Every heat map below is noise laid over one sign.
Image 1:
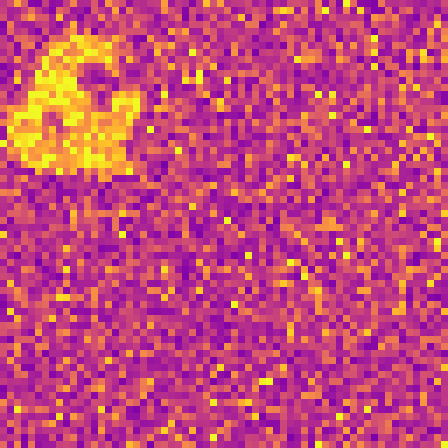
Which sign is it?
ampersand
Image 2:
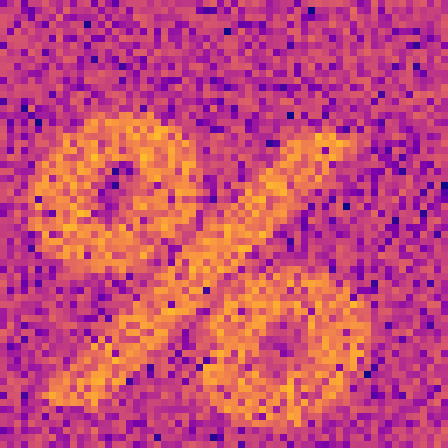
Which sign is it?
percent sign
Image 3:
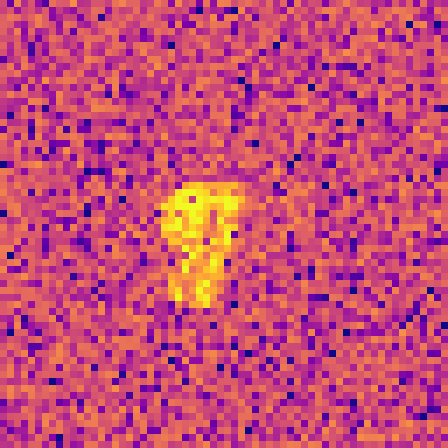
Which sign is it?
pilcrow
